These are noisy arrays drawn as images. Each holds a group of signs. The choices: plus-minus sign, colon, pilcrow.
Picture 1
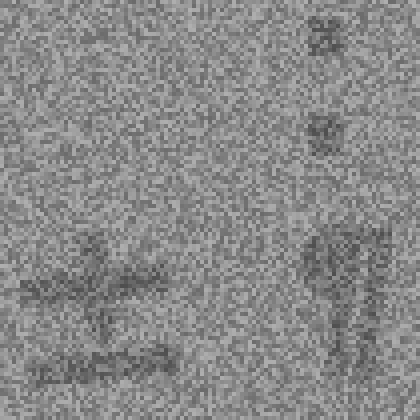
top right: dark colon; bottom left: dark plus-minus sign; bottom right: dark pilcrow
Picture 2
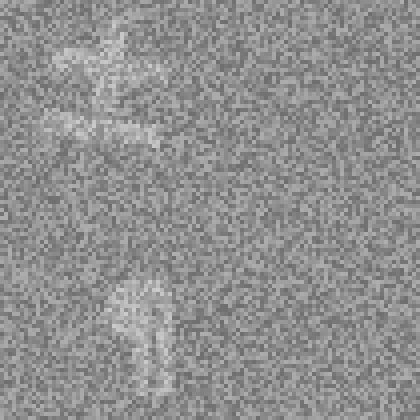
top left: light plus-minus sign; bottom left: light pilcrow
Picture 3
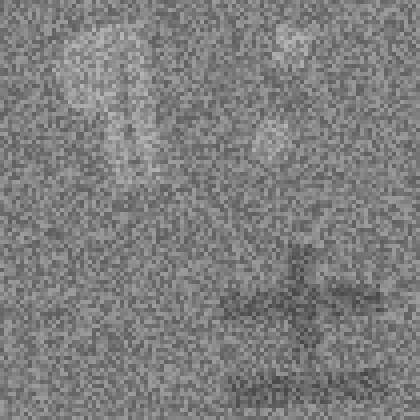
top left: light pilcrow; top right: light colon; bottom right: dark plus-minus sign
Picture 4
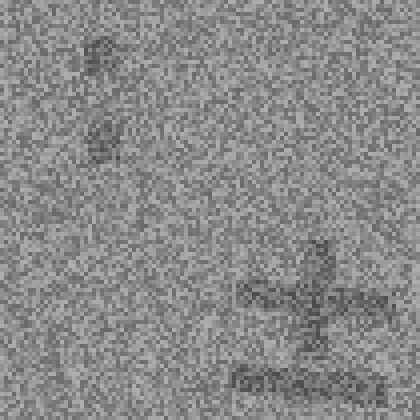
top left: dark colon; bottom right: dark plus-minus sign
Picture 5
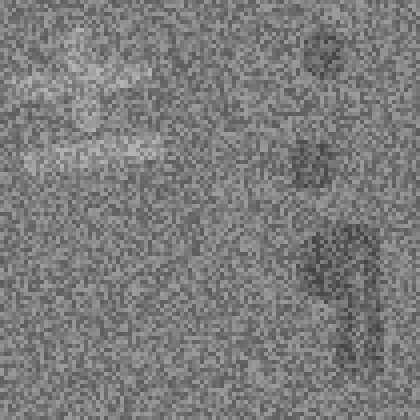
top left: light plus-minus sign; top right: dark colon; bottom right: dark pilcrow
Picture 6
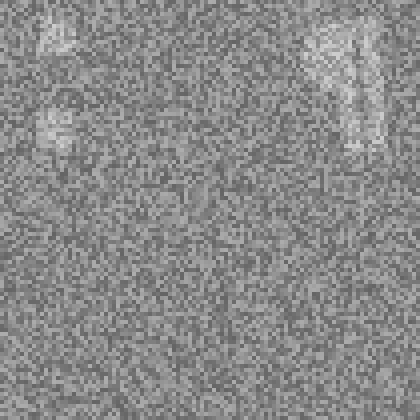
top left: light colon; top right: light pilcrow
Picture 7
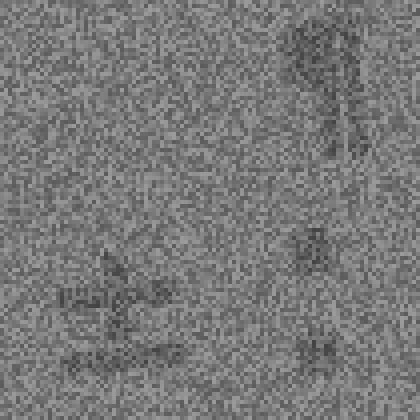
top right: dark pilcrow; bottom left: dark plus-minus sign; bottom right: dark colon
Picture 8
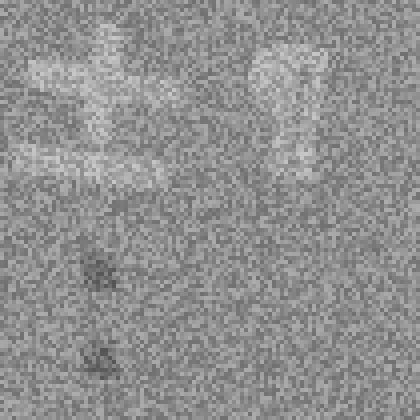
top left: light plus-minus sign; top right: light pilcrow; bottom left: dark colon
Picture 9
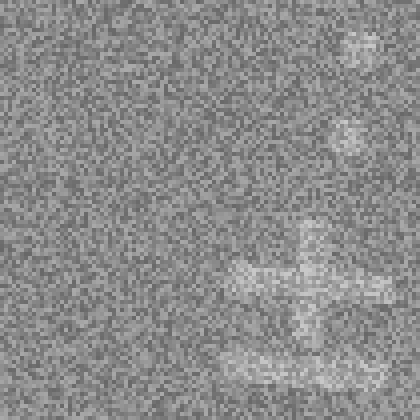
top right: light colon; bottom right: light plus-minus sign
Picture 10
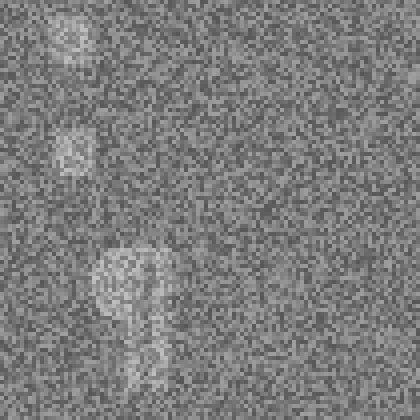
top left: light colon; bottom left: light pilcrow
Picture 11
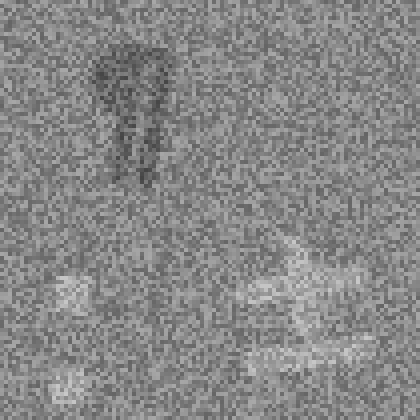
top left: dark pilcrow; bottom left: light colon; bottom right: light plus-minus sign
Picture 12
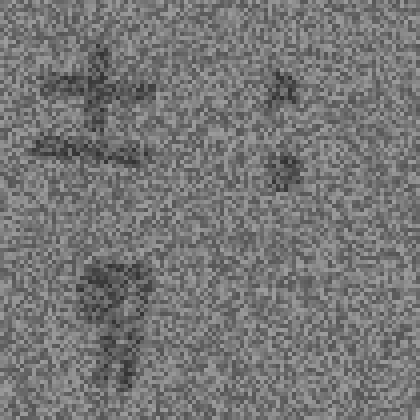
top left: dark plus-minus sign; top right: dark colon; bottom left: dark pilcrow
